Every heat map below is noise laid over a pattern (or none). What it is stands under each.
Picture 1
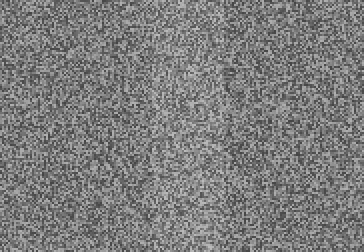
one vertical stripe
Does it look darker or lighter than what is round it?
lighter
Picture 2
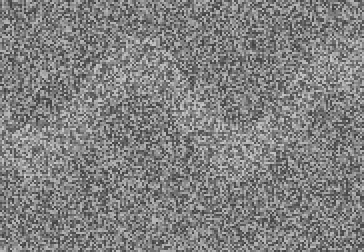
a wavy band
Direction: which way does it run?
left to right
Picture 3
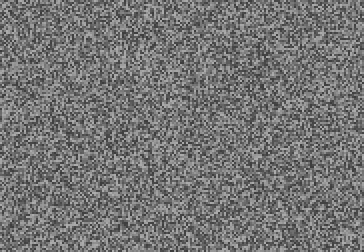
only noise
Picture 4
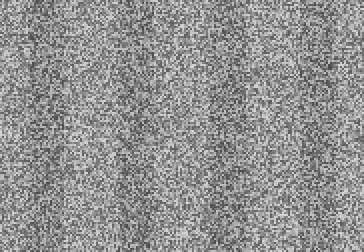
vertical stripes
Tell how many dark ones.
4
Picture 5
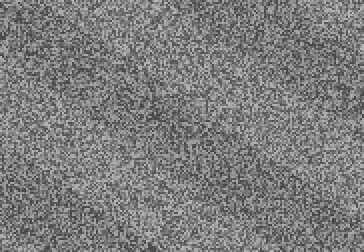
diagonal stripes
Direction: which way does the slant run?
top left to bottom right
